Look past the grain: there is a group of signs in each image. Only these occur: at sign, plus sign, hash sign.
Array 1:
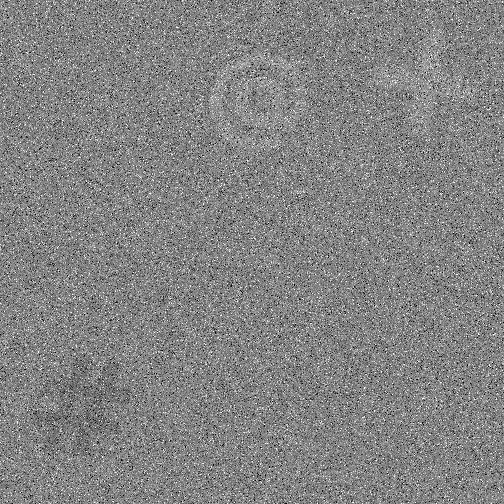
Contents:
top middle: light at sign; top right: light plus sign; bottom left: dark hash sign
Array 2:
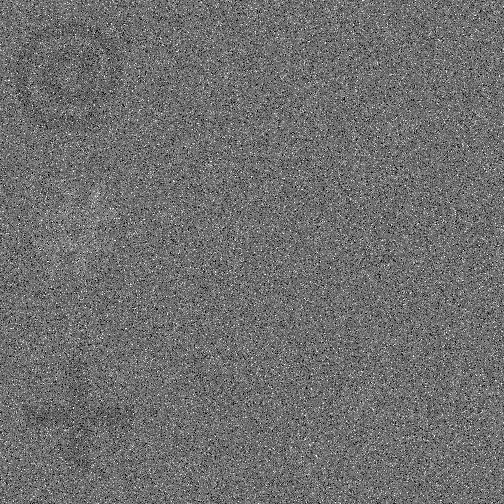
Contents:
top left: dark at sign; middle left: light hash sign; bottom left: dark plus sign
